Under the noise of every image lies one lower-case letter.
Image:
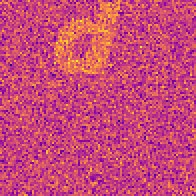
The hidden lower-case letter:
d
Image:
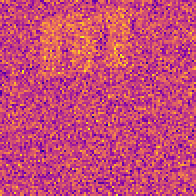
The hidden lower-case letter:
m
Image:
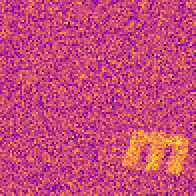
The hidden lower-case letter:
m
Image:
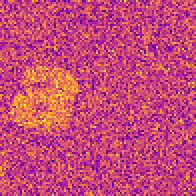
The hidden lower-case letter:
a
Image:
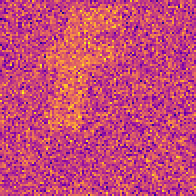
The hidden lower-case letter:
f
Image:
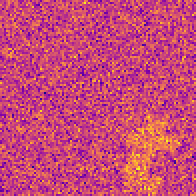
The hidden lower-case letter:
t
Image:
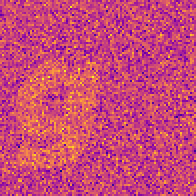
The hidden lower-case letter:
g
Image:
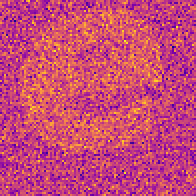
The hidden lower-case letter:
e
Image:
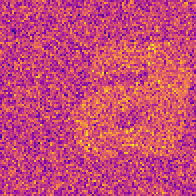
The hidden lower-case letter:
a
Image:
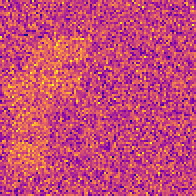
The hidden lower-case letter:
f
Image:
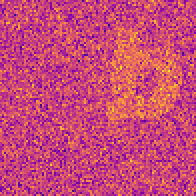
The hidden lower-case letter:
b
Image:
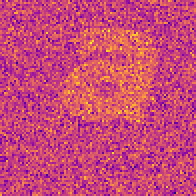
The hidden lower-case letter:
a
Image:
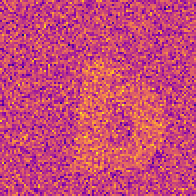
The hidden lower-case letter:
b
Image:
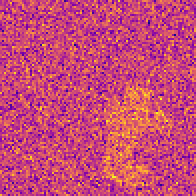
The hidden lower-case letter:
t
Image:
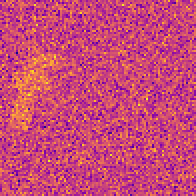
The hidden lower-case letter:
f
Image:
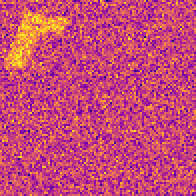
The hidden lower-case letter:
r
